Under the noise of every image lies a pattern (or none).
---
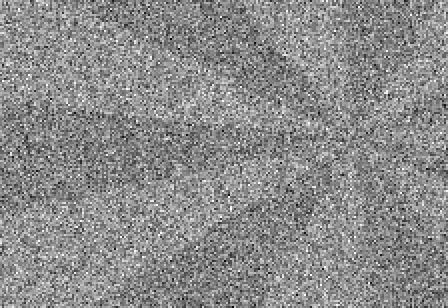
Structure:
spokes from one point
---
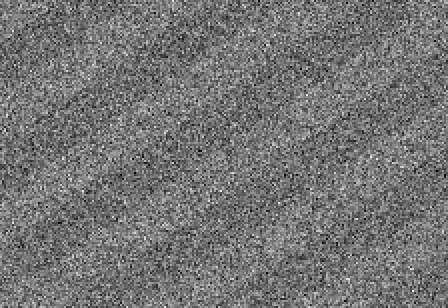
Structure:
diagonal stripes
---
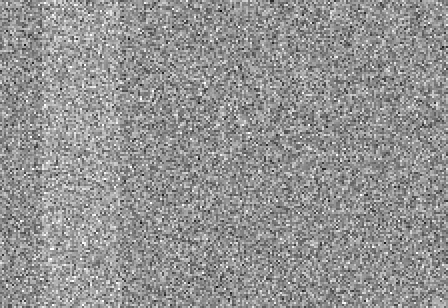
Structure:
one vertical stripe
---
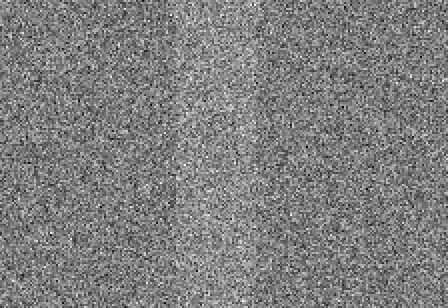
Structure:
one vertical stripe
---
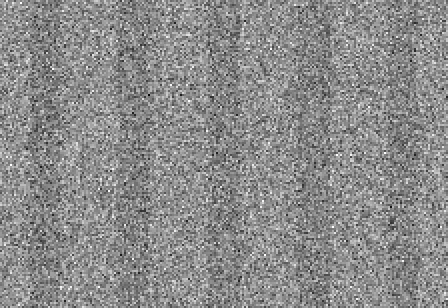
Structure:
vertical stripes
